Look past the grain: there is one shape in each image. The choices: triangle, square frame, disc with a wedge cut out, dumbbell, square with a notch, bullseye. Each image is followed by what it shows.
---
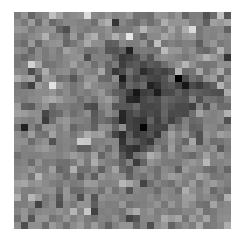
dark triangle
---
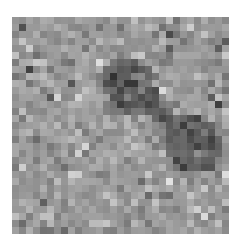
dark dumbbell
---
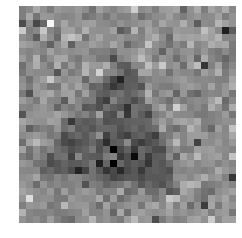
dark triangle
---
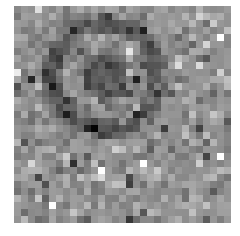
dark bullseye
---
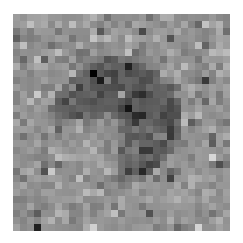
dark disc with a wedge cut out
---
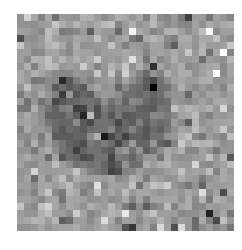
dark disc with a wedge cut out
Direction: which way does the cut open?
up
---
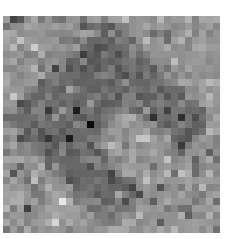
dark square with a notch
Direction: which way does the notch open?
down and right
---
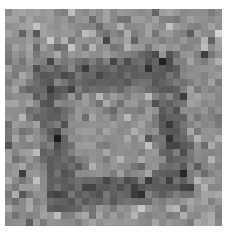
dark square frame
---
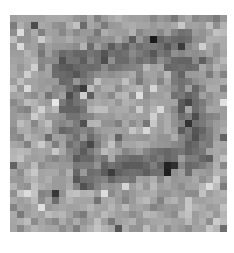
dark square frame
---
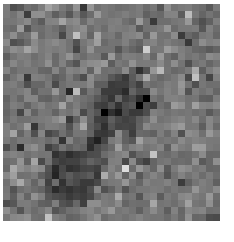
dark dumbbell
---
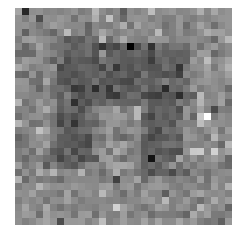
dark square with a notch
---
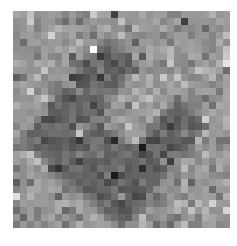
dark square with a notch
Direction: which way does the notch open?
up and right
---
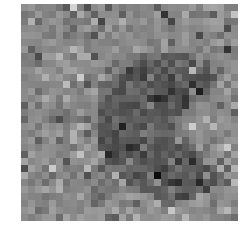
dark disc with a wedge cut out
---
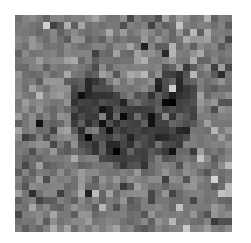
dark disc with a wedge cut out
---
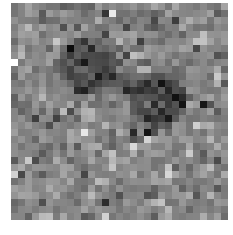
dark dumbbell
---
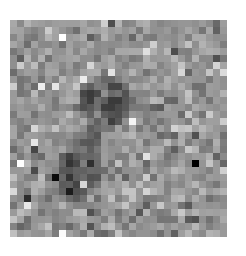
dark dumbbell
